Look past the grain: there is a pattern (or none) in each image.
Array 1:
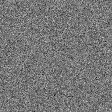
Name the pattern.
only noise
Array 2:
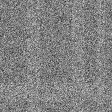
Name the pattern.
bands of rows crossing bands of columns
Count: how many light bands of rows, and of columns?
1 and 3
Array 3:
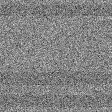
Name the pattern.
bands of rows
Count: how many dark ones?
3
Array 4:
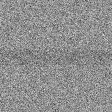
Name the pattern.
one band of rows
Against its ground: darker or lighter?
darker
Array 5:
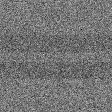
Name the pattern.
bands of rows
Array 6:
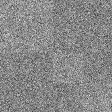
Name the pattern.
blocks along the diagonal
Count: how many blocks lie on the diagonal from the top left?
3
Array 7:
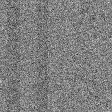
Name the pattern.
bands of columns
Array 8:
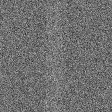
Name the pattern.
one band of columns
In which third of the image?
middle
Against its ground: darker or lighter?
lighter
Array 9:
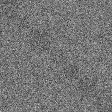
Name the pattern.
blocks along the diagonal
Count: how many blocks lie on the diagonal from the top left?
7
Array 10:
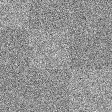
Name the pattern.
blocks along the diagonal
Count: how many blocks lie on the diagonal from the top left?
3
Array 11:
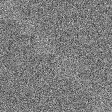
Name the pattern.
blocks along the diagonal
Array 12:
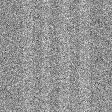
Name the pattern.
bands of columns
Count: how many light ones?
4
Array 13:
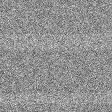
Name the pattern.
bands of rows
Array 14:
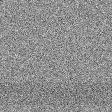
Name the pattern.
one band of rows
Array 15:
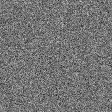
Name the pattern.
only noise
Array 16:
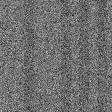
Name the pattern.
bands of columns
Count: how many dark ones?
4
